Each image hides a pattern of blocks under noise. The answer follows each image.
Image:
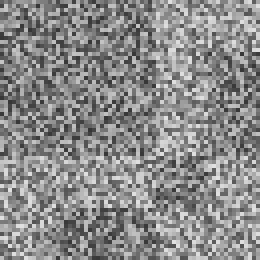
mirrored about the diagonal from the top left
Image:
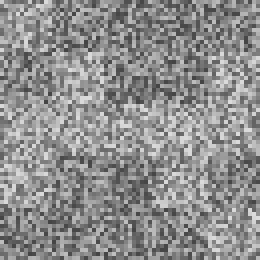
the same after a half turn
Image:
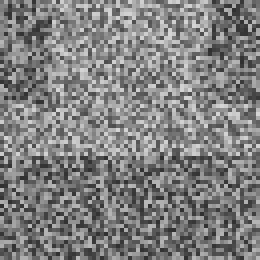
left and right mirror each other
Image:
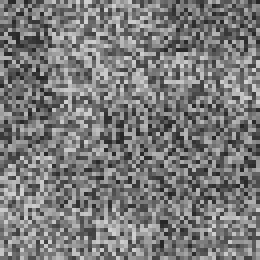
no symmetry
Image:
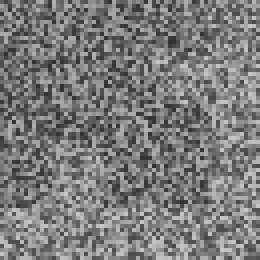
mirrored about the diagonal from the top left
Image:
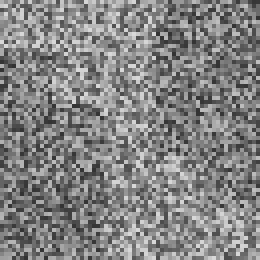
the same after a half turn
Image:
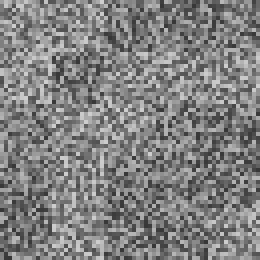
mirrored about the diagonal from the top left
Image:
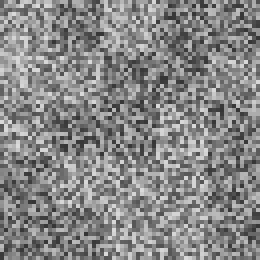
no symmetry
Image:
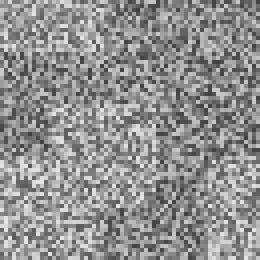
mirrored about the diagonal from the bottom left
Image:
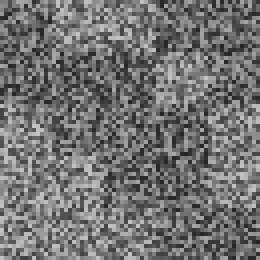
mirrored about the diagonal from the bottom left
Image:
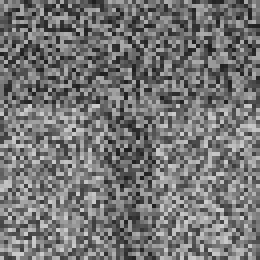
left and right mirror each other
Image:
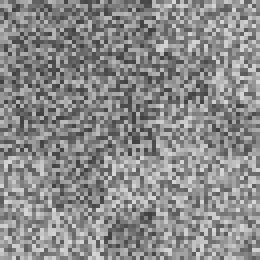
mirrored about the diagonal from the top left
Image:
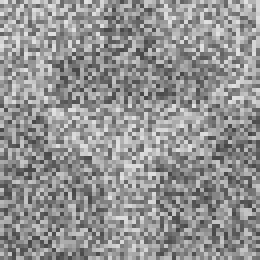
left and right mirror each other
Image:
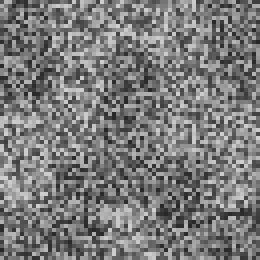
left and right mirror each other
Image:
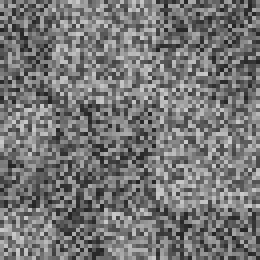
mirrored about the diagonal from the bottom left
